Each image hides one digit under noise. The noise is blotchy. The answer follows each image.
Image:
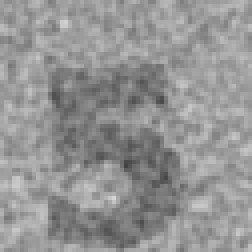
5
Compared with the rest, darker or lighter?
darker
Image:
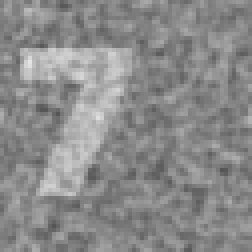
7
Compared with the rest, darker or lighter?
lighter
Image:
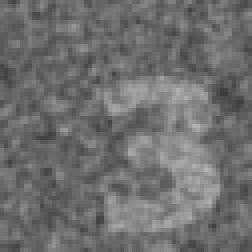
3
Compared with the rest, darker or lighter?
lighter
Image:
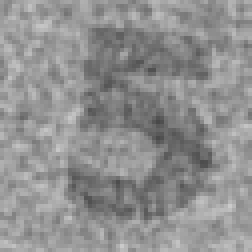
5
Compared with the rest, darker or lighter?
darker
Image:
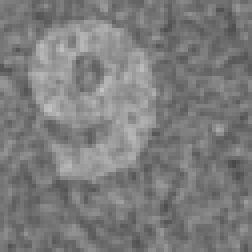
9
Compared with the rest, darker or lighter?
lighter
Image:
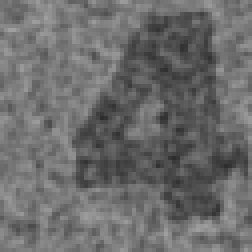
4
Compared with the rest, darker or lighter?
darker
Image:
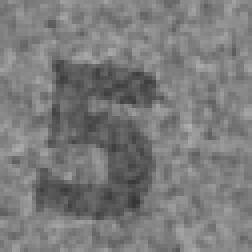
5
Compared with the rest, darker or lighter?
darker
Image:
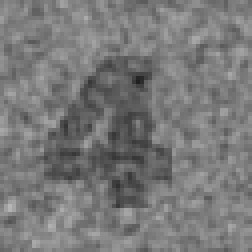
4
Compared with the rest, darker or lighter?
darker
